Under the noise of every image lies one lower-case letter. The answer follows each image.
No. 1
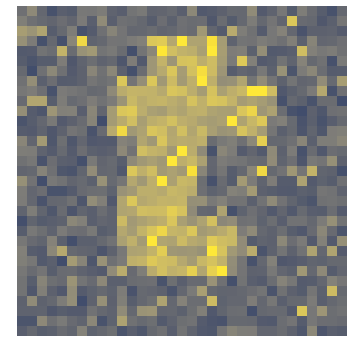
light t
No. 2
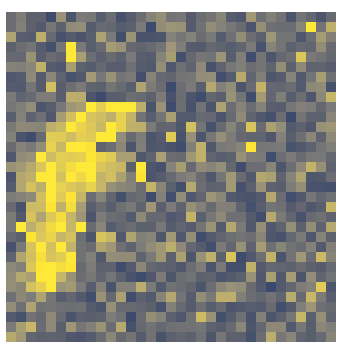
light f
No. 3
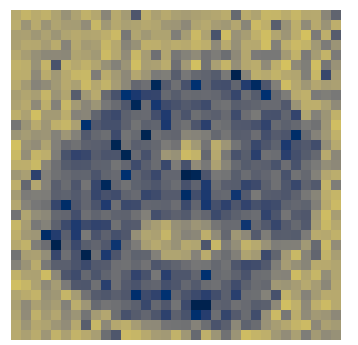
dark e
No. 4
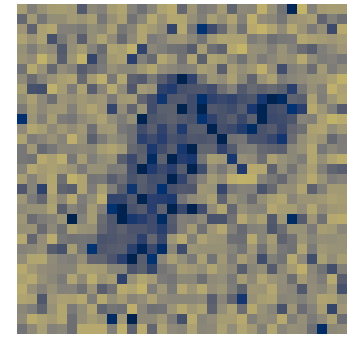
dark r
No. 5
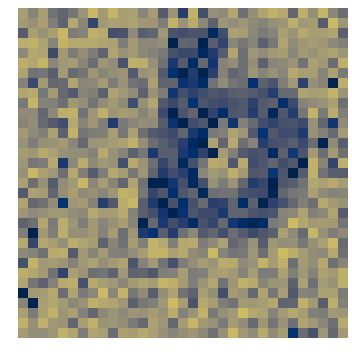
dark b
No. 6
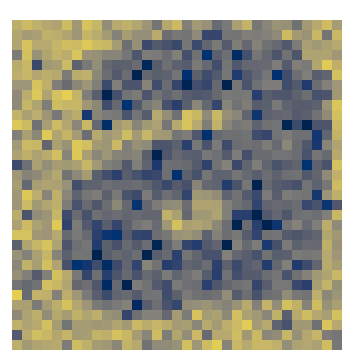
dark a
